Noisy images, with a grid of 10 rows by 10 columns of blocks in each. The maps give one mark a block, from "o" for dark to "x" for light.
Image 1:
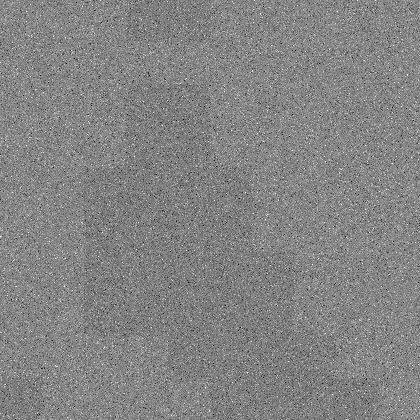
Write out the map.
x x x o o x x x x x
x x x x x x x x x x
x x x o o x x x x x
x x x o o x x x x x
x x o o o o x x x x
x x o o o o x x x x
x x o o o o o x x x
x x o o o o o x x x
x x x x o o o o x x
o x x x x o o o o x
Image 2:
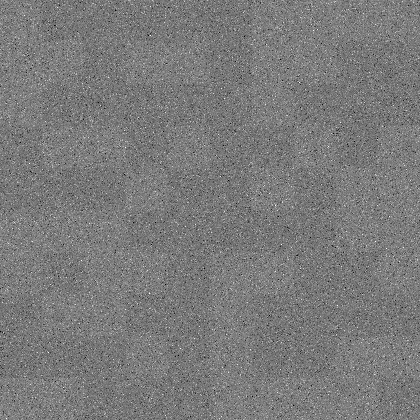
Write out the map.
x o o o o o x x x x
x x o x x o x x o o
x o o o o o x o o o
o x x o x o o x o x
o o o x o o x o x x
x x x o o o o o x x
x o x x o x x o o x
o x x o o x o o o o
o o o x o x o o x x
x x o o o x x x x o
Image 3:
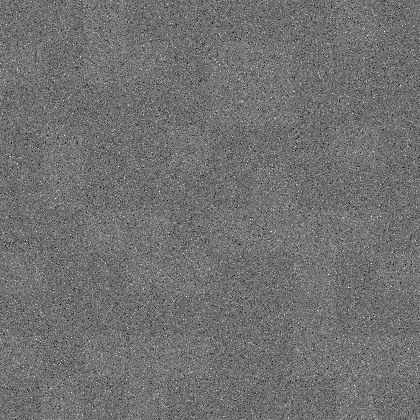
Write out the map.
o o x o o o o o x o
x o x x o x x o o o
o o o o o x x o o o
o x o o x o o o x o
o x o o o o x o o o
o o x x o x x x x o
x o o x x o o x o x
o o o o o o o x o o
x o x x x o o x x x
o x o x o o o o x o
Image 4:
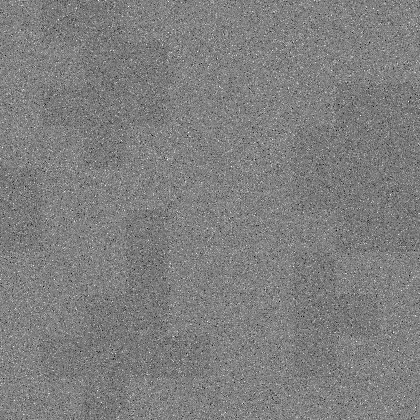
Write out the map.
x o o x x x x x x x
x x o o x x x x x x
x o o o x x x x o o
x x o x x x x o o o
o x x x x x x o o o
o x x o x x x x o o
x x x o x x x o x x
x x o o x x x o o x
x o o o o x x o x x
x x o x x x x x x x
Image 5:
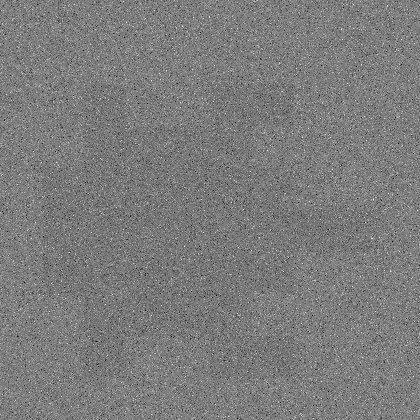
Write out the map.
x x x x x x x x x x
x x x x x x x x x x
x x o x x o o x x x
x x o o o o x x x x
x o o o o o o x x x
x o o o o o o o o x
x o o o o o o x x x
x x o o o o x x x x
x x o x x o o x x x
x x x x x x x x x x
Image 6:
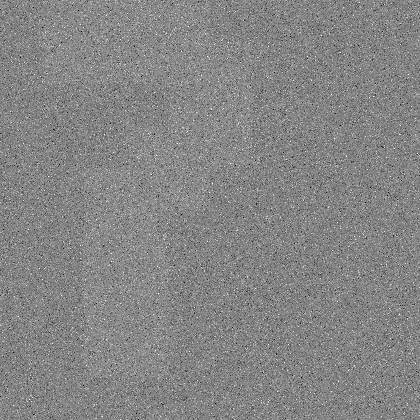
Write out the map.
o x x x x o o o o o
o x x x x x o o o o
o o o o x x o o o o
o o o x x x o o o o
o o x x x o o o o o
o o x x o o o o o o
o o x x o o o o o o
o o x x o o o o o o
o o x x o o o o o o
o o o o o o o o o o
